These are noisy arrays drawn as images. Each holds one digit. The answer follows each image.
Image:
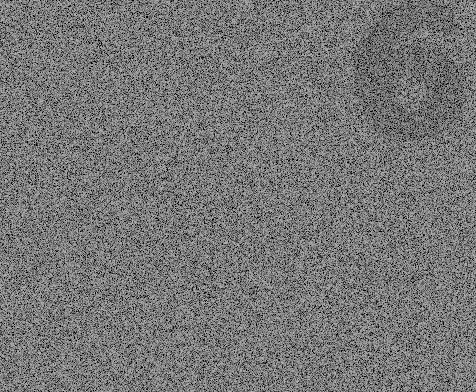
6
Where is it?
top right
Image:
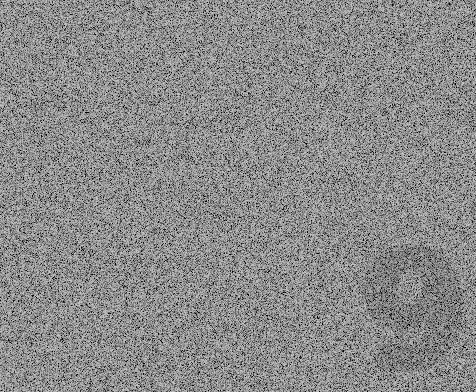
9
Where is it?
bottom right
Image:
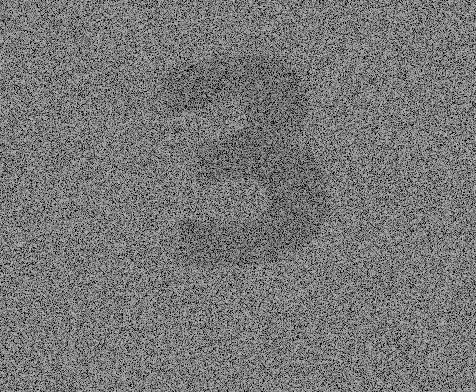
3
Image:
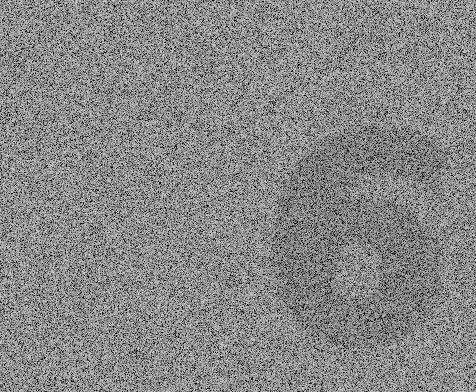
6
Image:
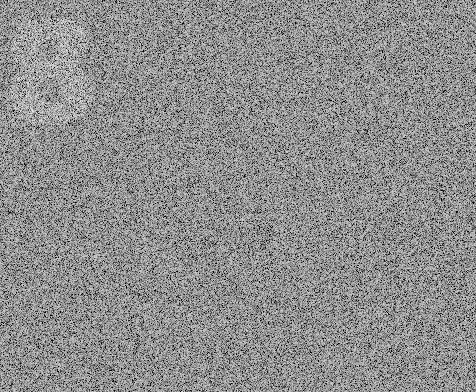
8
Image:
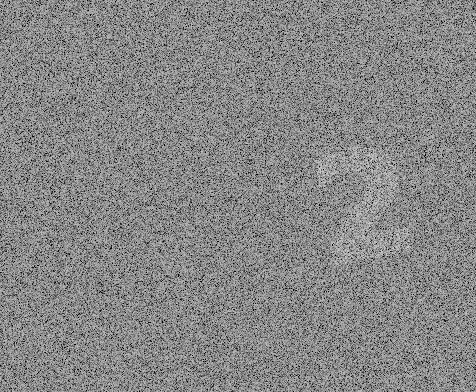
2
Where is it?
middle right
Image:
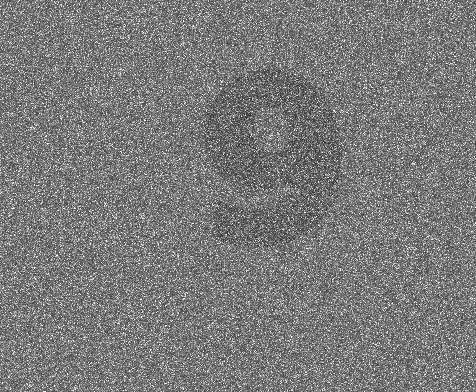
9
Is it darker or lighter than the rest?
darker
